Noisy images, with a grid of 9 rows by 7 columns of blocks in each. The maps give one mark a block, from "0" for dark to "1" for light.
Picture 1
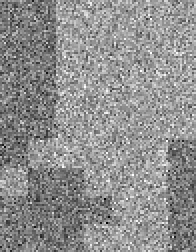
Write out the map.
0011111
0011111
0011111
0011111
0011111
0111110
1001110
0000110
0001110
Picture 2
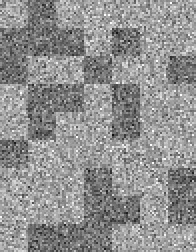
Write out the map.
1011111
0001011
0110110
1001011
1011011
0111111
1110110
1110010
1000111
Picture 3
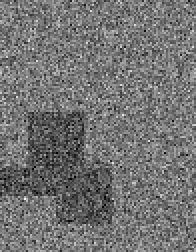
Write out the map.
1111111
1111111
1111111
1111111
1001111
1001111
0000111
1100111
1111111
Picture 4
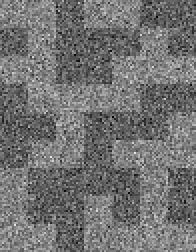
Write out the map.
1101100
0100010
1100111
0111100
0010001
0110111
1000010
1001010
1101111
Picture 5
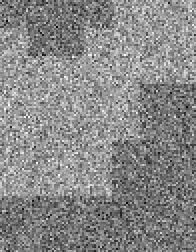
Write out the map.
0000111
1001111
1111111
1111100
1111100
1111000
1111000
0000000
0000000
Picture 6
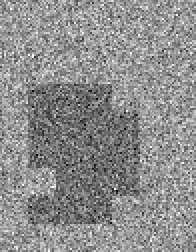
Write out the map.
1111111
1111111
1111111
1000111
1000011
1000011
1100011
1000111
1111111
